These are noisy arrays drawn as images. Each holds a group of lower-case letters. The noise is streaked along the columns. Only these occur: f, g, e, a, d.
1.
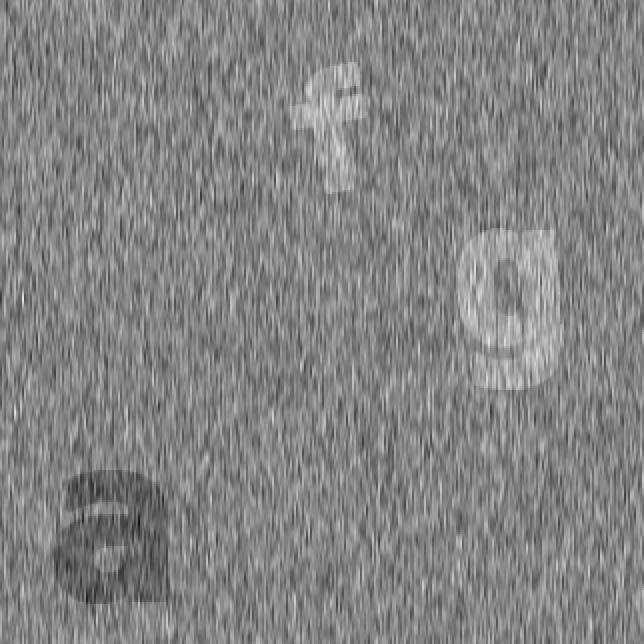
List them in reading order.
top middle: light f; middle right: light g; bottom left: dark a
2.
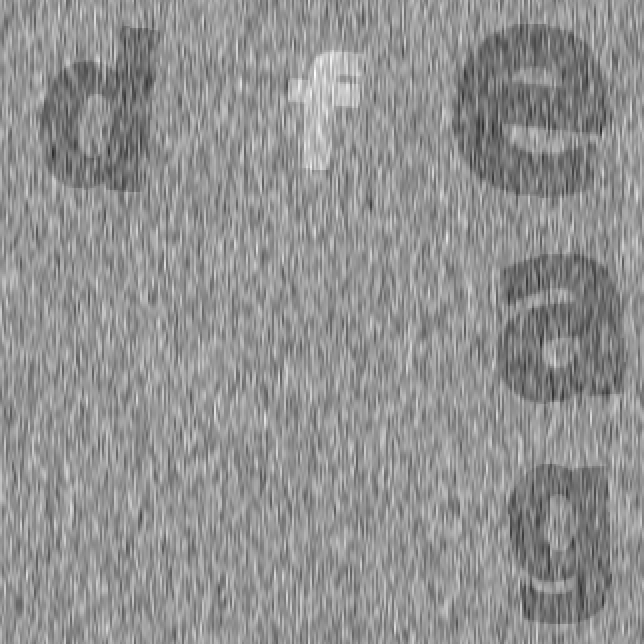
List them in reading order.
top left: dark d; top middle: light f; top right: dark e; middle right: dark a; bottom right: dark g
